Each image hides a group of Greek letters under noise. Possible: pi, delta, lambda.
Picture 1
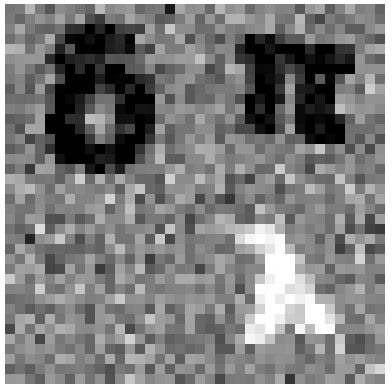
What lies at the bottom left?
nothing
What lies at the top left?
delta
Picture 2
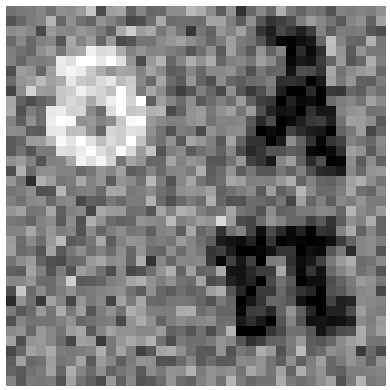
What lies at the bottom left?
nothing
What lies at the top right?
lambda
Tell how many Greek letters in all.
3
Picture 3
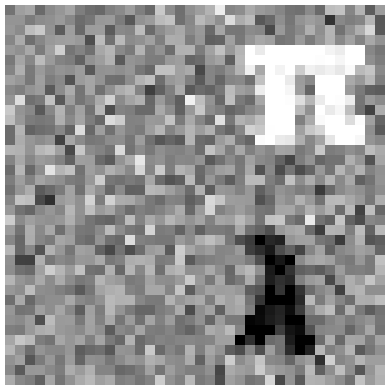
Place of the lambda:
bottom right
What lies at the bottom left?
nothing
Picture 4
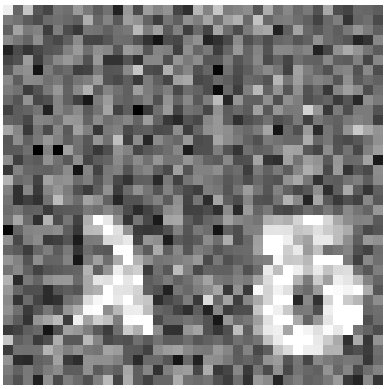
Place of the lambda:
bottom left
